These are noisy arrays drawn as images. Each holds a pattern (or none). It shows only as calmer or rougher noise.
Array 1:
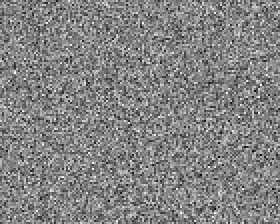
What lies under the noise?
only noise
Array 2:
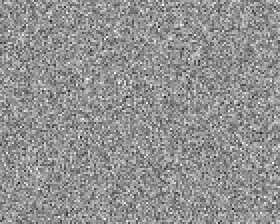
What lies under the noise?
only noise
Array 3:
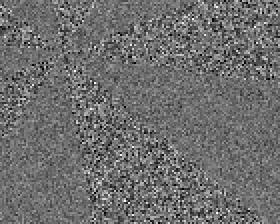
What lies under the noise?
spokes from one point
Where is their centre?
top left
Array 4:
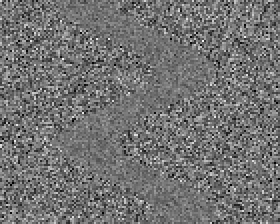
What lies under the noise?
a wavy band
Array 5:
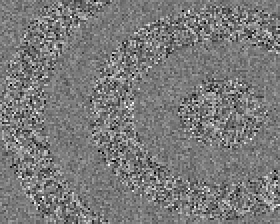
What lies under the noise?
rings round one point
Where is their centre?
middle right
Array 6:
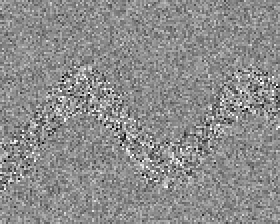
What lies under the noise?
a wavy band
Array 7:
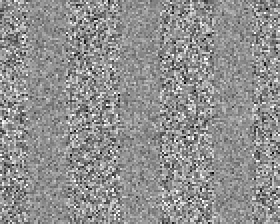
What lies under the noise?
vertical stripes
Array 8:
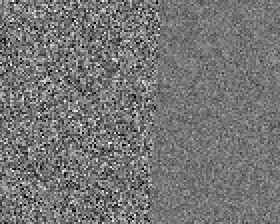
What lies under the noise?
a sharp edge
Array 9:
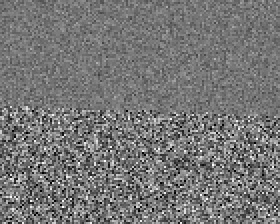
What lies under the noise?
a sharp edge
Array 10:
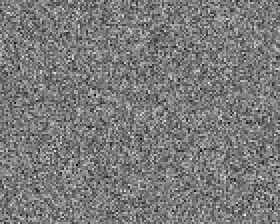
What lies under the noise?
only noise
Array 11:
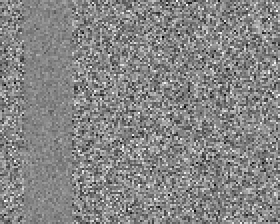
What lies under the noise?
one vertical stripe
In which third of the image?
left
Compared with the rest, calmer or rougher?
calmer
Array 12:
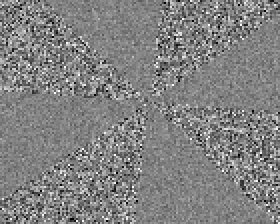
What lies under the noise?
spokes from one point
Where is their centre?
centre
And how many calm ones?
4
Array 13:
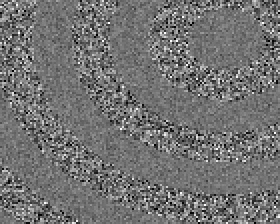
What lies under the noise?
rings round one point
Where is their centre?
top right
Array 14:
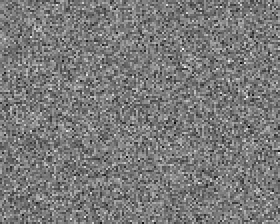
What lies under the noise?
only noise
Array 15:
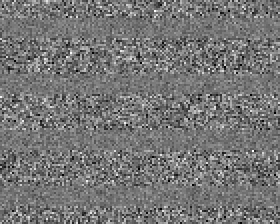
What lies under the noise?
horizontal stripes
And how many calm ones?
4
